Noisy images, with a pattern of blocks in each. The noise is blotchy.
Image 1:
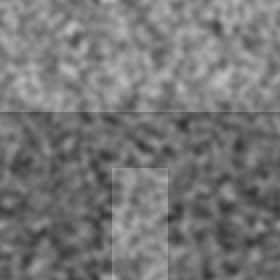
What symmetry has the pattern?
left and right mirror each other
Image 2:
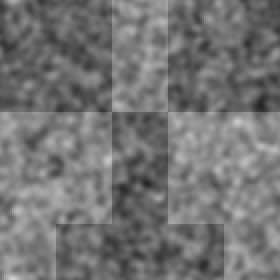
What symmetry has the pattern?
left and right mirror each other
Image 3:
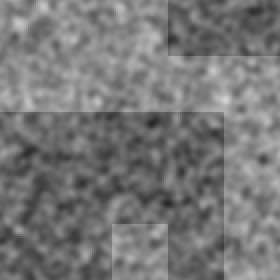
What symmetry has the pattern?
no symmetry
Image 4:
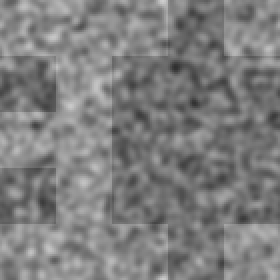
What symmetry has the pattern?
top and bottom mirror each other
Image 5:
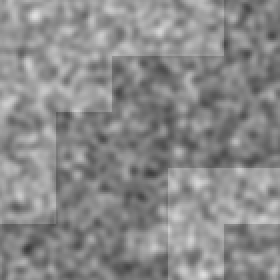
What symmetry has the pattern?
mirrored about the diagonal from the top left
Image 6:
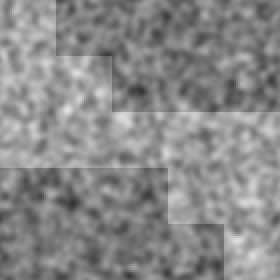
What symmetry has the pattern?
the same after a half turn
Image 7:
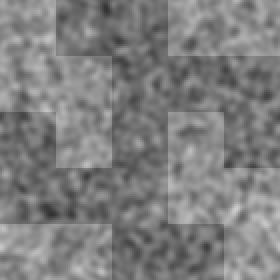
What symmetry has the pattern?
the same after a half turn
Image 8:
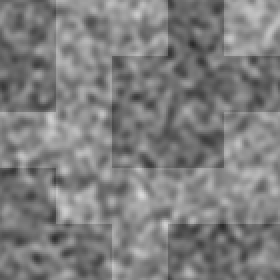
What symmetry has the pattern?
mirrored about the diagonal from the bottom left
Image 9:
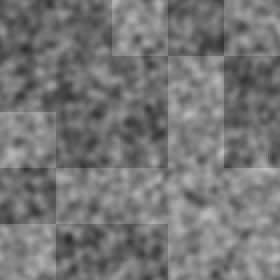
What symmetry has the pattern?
mirrored about the diagonal from the top left
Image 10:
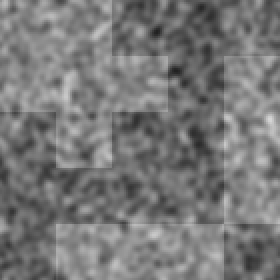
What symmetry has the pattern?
mirrored about the diagonal from the top left
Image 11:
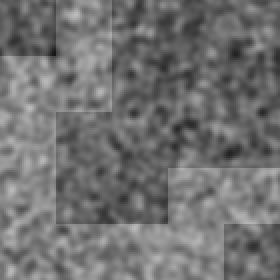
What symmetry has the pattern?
mirrored about the diagonal from the bottom left
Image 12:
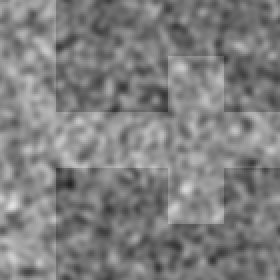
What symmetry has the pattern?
top and bottom mirror each other
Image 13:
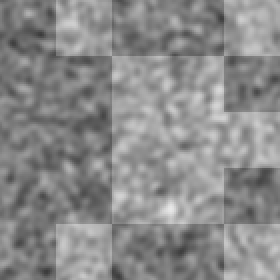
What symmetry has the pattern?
top and bottom mirror each other
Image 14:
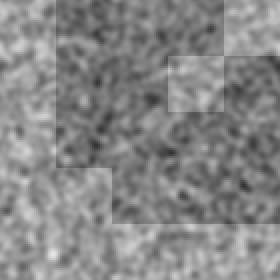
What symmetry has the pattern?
mirrored about the diagonal from the bottom left
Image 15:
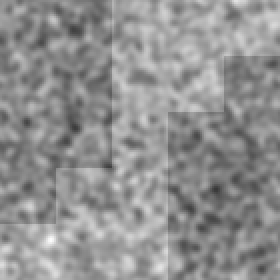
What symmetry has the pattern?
the same after a half turn
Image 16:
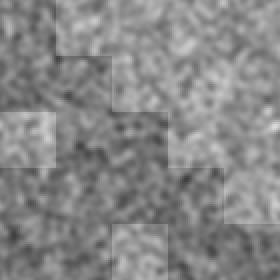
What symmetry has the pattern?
mirrored about the diagonal from the bottom left
